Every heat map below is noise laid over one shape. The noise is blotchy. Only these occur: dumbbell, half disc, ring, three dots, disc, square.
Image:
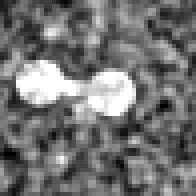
light dumbbell
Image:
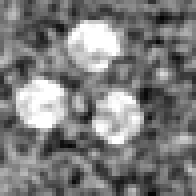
light three dots
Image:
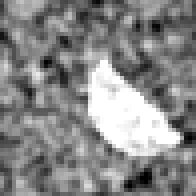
light half disc
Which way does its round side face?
down and left
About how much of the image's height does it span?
half
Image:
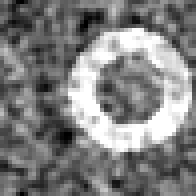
light ring
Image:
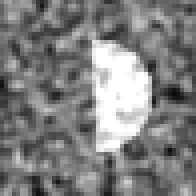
light half disc
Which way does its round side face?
right
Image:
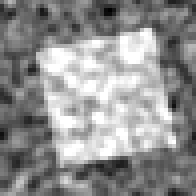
light square
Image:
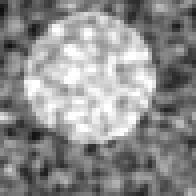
light disc
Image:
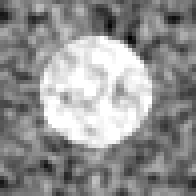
light disc
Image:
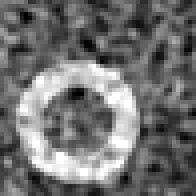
light ring
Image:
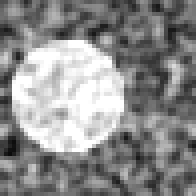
light disc
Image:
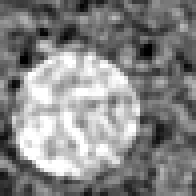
light disc
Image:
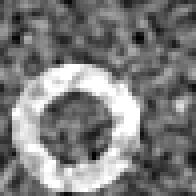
light ring
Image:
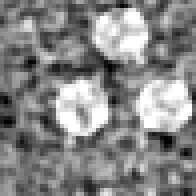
light three dots
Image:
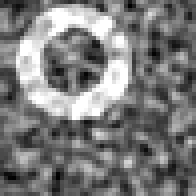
light ring
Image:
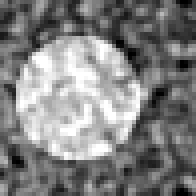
light disc
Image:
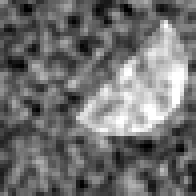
light half disc
